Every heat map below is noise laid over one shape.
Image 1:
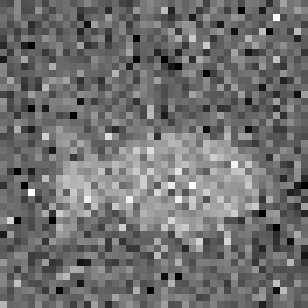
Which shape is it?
fish
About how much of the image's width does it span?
two thirds
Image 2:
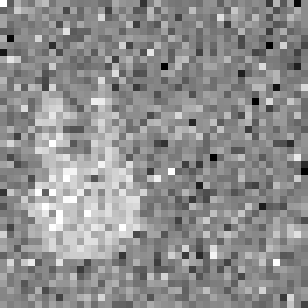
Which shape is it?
rabbit's head
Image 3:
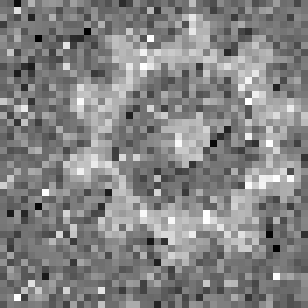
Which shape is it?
gear
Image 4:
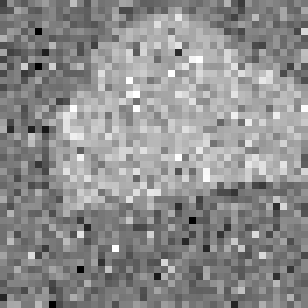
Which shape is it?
cloud
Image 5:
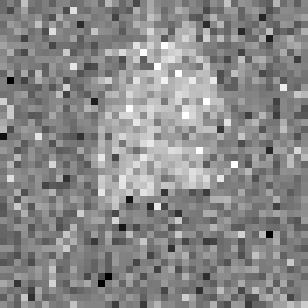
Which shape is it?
chess knight
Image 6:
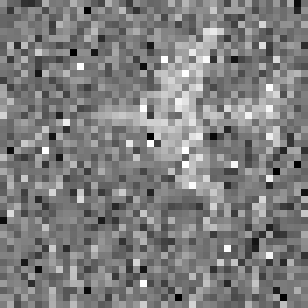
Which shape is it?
airplane
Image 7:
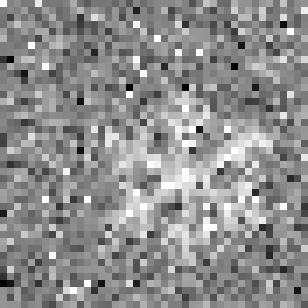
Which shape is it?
snowflake
